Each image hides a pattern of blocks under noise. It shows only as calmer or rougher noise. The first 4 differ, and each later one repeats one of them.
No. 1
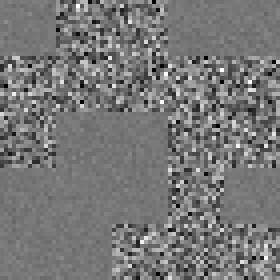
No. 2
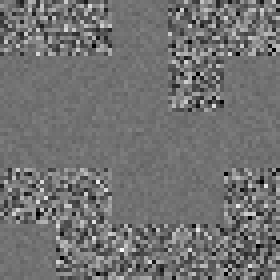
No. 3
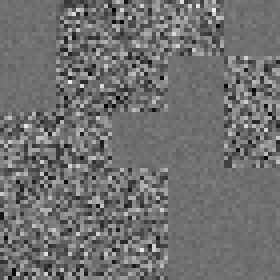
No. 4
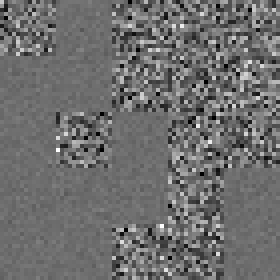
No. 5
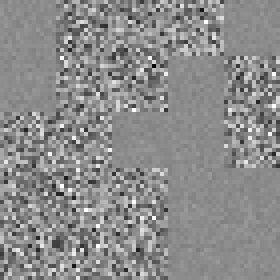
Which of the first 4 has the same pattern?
3
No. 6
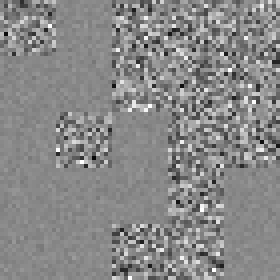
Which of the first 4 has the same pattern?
4
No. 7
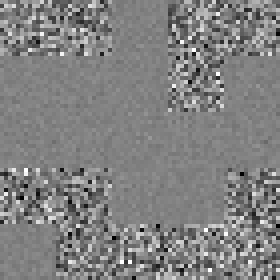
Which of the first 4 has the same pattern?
2
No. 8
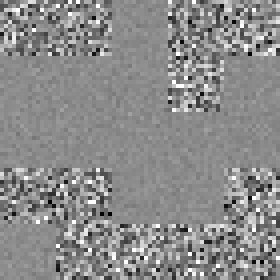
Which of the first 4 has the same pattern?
2
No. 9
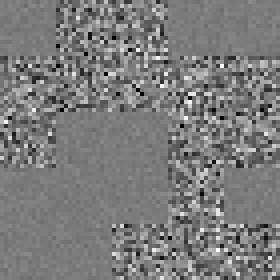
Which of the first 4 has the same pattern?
1
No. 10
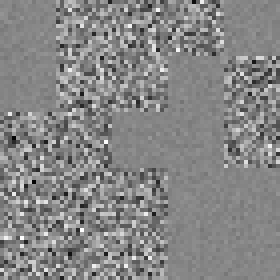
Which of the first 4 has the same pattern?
3
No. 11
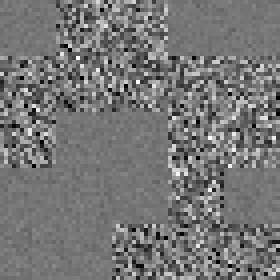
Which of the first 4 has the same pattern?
1
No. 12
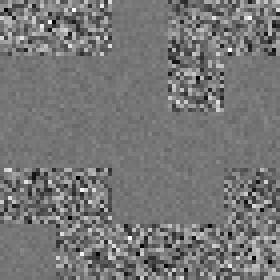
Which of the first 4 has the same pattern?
2
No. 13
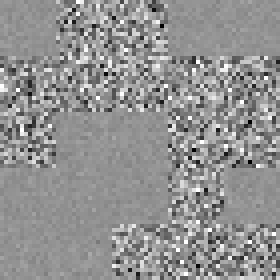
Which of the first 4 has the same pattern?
1
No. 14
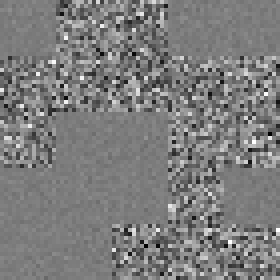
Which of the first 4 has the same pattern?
1
